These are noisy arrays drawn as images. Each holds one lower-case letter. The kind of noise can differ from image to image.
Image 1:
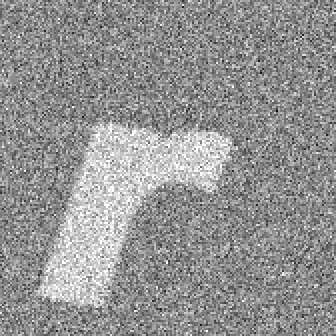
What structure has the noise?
independent entries
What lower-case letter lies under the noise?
r
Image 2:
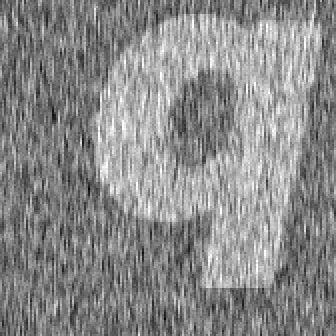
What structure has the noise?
streaked along the columns
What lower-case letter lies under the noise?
q
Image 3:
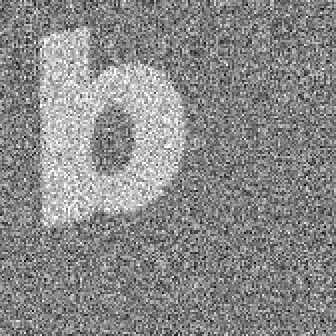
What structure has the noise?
low rank plus noise
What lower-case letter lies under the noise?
b
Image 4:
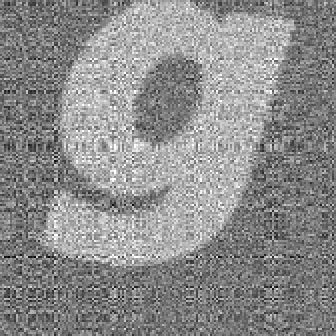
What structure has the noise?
low rank plus noise
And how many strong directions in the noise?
two
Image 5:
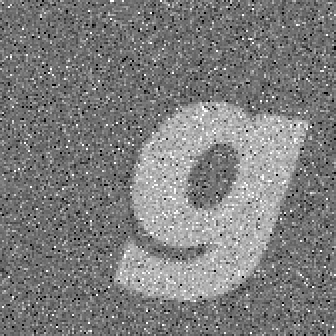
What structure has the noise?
heavy tails
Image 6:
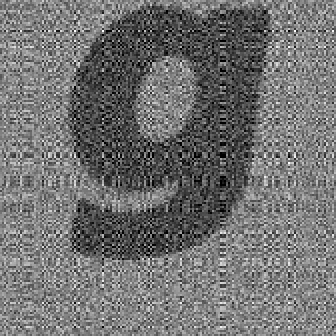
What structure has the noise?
low rank plus noise
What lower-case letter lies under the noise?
g
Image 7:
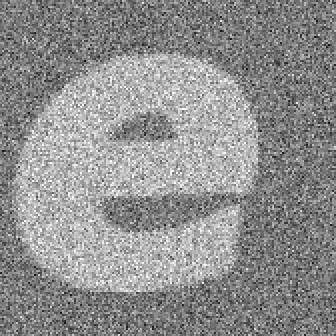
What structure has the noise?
independent entries
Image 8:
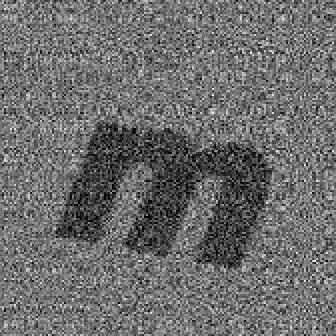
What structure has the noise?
low rank plus noise
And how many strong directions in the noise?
five to eight
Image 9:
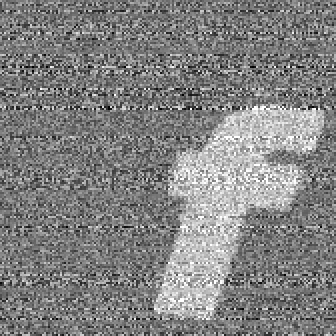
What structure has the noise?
rows of uneven size
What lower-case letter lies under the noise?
f
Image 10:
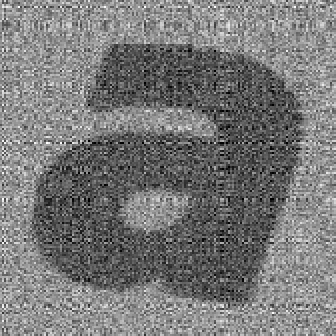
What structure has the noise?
low rank plus noise
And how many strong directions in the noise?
two
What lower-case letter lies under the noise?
a
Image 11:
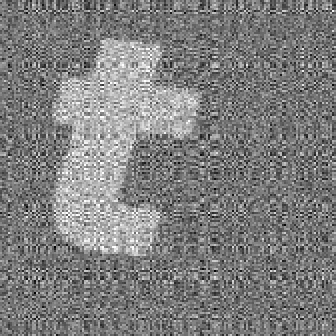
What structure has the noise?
low rank plus noise
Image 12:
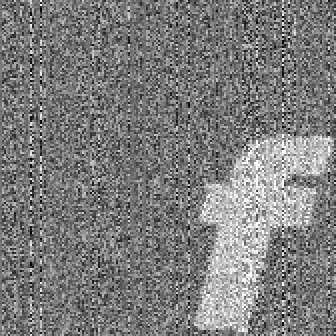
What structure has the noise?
columns of uneven size
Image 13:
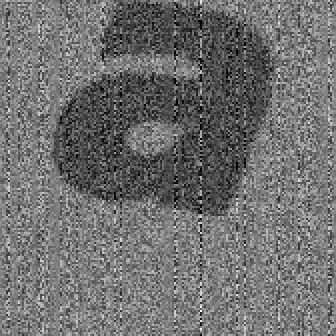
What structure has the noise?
columns of uneven size
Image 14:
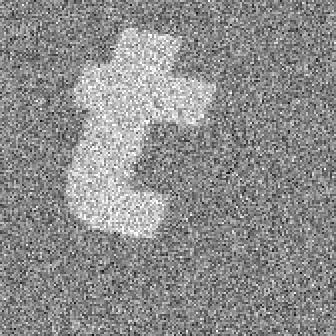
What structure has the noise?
independent entries
